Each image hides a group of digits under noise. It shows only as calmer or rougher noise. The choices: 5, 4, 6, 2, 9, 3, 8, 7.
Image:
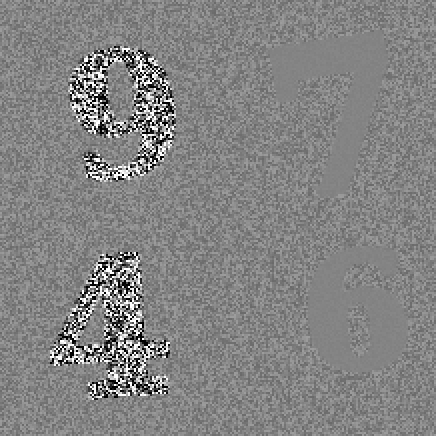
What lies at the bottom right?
6
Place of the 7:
top right
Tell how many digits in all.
4
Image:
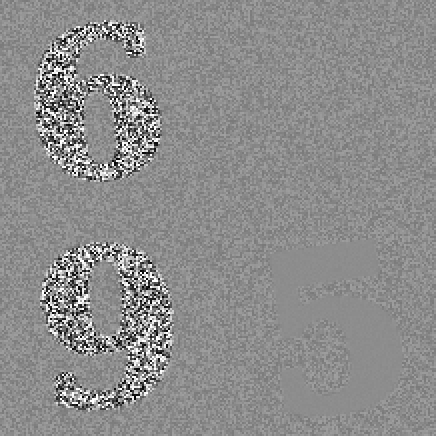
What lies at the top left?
6
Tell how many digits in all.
3
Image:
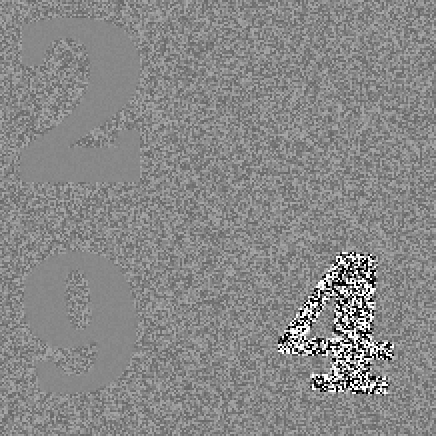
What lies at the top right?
nothing
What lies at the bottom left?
9
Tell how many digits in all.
3
